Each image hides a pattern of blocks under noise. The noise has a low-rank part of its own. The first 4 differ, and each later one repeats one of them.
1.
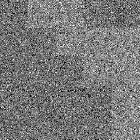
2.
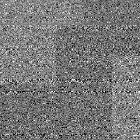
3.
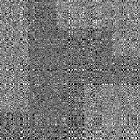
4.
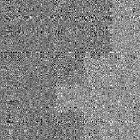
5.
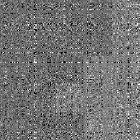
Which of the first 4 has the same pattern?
4
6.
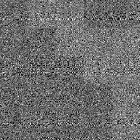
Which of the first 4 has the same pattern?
1
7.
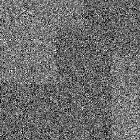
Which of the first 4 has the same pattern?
2
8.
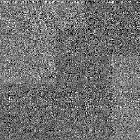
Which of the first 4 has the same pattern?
2
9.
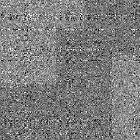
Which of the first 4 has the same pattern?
2
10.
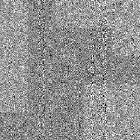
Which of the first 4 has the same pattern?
3
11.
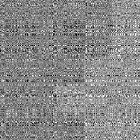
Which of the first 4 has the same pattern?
4
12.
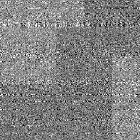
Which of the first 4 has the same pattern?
2
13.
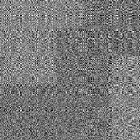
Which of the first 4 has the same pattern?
2
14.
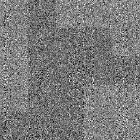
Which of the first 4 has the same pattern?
3
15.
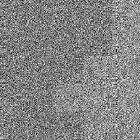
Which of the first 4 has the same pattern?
4
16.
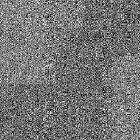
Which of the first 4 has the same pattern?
2
